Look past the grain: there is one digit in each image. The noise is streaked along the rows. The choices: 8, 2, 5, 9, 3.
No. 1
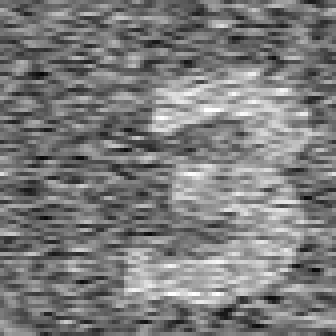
3
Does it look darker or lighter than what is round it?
lighter
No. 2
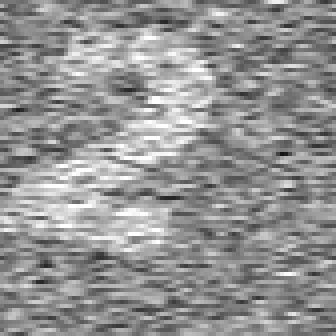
2
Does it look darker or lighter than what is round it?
lighter
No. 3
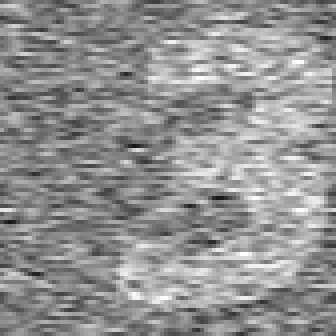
3
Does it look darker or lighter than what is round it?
lighter
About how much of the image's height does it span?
nearly all
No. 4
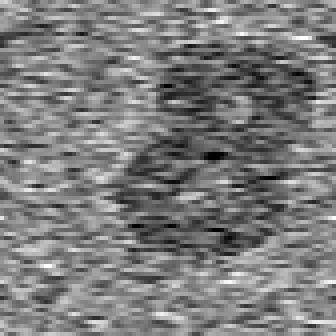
8
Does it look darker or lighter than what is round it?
darker
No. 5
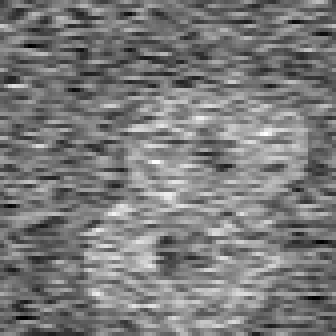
8
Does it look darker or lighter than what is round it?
lighter
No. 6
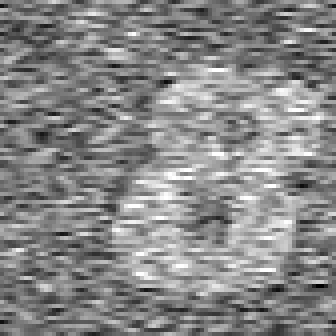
8
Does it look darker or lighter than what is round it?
lighter
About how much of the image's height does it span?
two thirds
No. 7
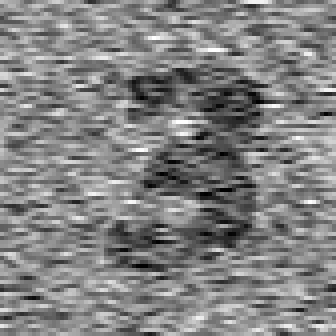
3
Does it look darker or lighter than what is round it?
darker
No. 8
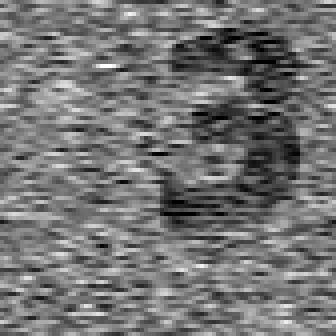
3
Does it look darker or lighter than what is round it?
darker
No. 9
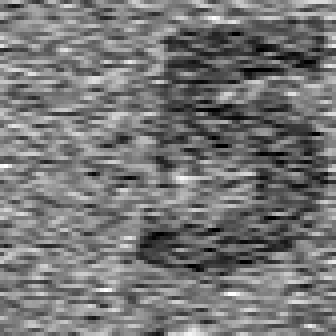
5
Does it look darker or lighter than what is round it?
darker
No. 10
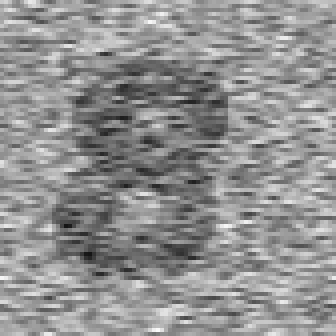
8
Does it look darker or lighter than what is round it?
darker
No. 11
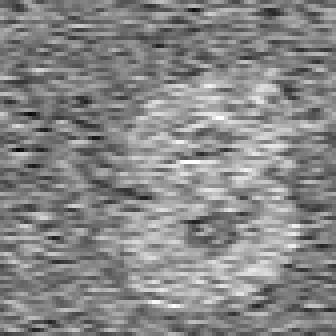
8
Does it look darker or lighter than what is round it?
lighter
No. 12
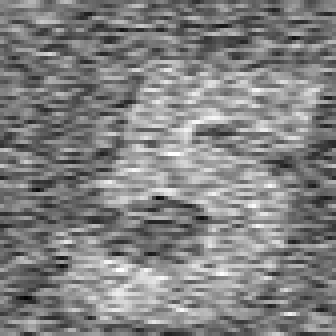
5
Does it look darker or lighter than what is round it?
lighter
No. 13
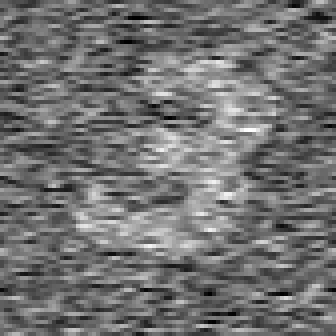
3
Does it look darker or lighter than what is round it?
lighter
